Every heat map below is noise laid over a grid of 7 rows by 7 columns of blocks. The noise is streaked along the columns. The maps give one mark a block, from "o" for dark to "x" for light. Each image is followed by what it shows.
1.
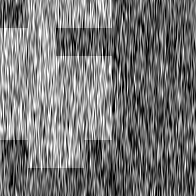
o x x x o o o
x x o o o o o
x x x x o o o
x x x x o o o
x x x x o o o
o x x o o o o
o o o o o o o
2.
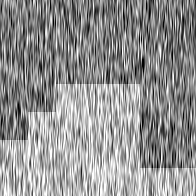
o o o o o o o
o o o o o o o
o o o o o o o
o o x x x o o
o x x x x o o
x x x x x o o
x x x x x x x
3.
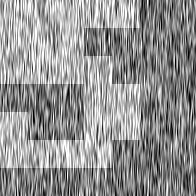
x x x x x o o
x x x o o o o
x x x x o o o
o o o x x o o
x o o x x o o
x x x x o o o
o o o o o o o
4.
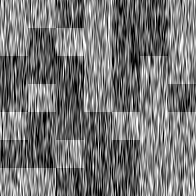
x x o x o o x
x o x x o o x
o o o x o x x
o x o x o x o
x o o o x x x
o o x o o x x
x x o o o x x
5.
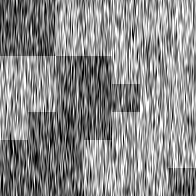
o o x x x x x
o o x x x x x
x x o o x x x
x x o o o x x
x o o o x x x
o o o x x x x
o o o x x x o
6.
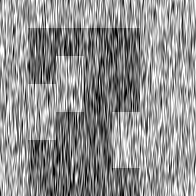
x x x x x x x
x o o o o x x
x o x o o x x
x x x o o x x
x x o o x x x
x o o o x x x
x o o o o x x
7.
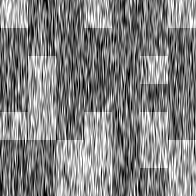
x o o x o o x
o o o o o o o
o x o o o x o
o x o o o o o
x x o x o x o
o o x x o x x
o o x x o o x
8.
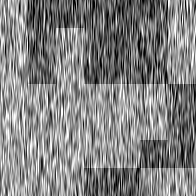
x o o o o o x
x o x o o o x
x o x o o o x
x x x x x x o
x x x x x x o
x x x x x o o
x x x o o x x
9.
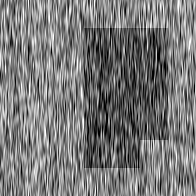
x x x x x x x
x x x o o o x
x x x o o o x
x x x o o o x
x x x o o o x
x x x o o x x
x x x x x x x
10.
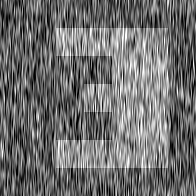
o o o o o o o
o o x x x x o
o o o o x x o
o o o x x x o
o o o o x x o
o o x x x x o
o o o o o o o
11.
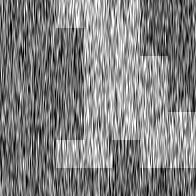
o o x x x o o
o o o x x o o
o o o x x x o
o o o x x x o
o o o x x x x
o o x x o x x
o o o o o o o
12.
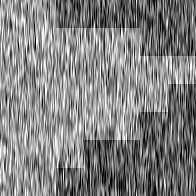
x x o o o o o
x x x x x o o
x x x x x x x
x x x x x x o
x x x x x o o
x x x o o o o
x x o o o o o
